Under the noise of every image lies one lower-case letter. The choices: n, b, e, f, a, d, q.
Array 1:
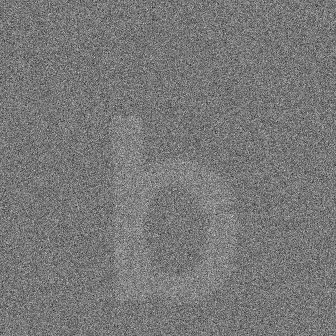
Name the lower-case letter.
b
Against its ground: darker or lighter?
lighter
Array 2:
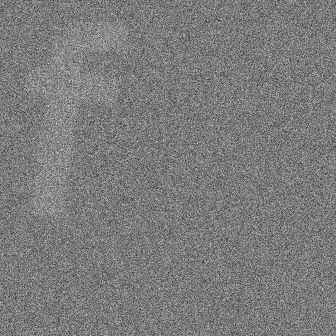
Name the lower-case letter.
f
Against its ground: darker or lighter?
lighter
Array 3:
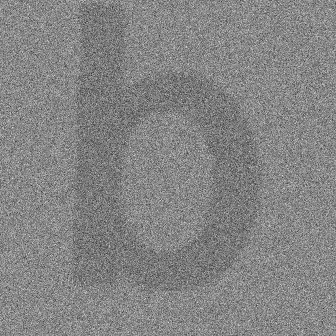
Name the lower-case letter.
b
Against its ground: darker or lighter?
darker
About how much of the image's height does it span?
nearly all
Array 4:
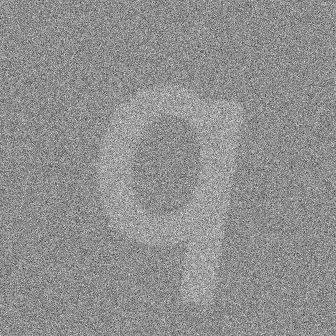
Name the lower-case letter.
q
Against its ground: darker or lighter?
lighter
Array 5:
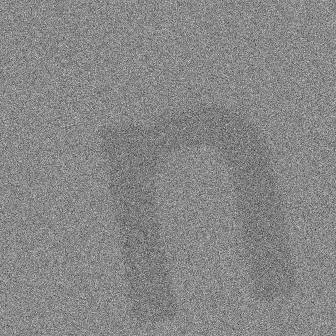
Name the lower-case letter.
n
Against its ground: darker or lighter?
darker
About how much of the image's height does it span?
two thirds
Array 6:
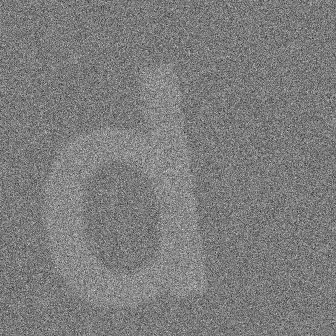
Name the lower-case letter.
d
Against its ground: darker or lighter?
lighter
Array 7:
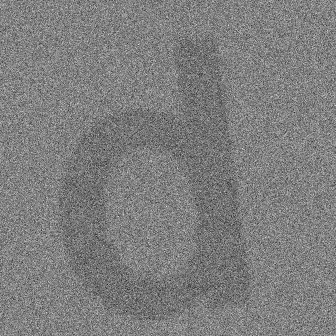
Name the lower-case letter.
d
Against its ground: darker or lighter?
darker
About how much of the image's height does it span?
nearly all
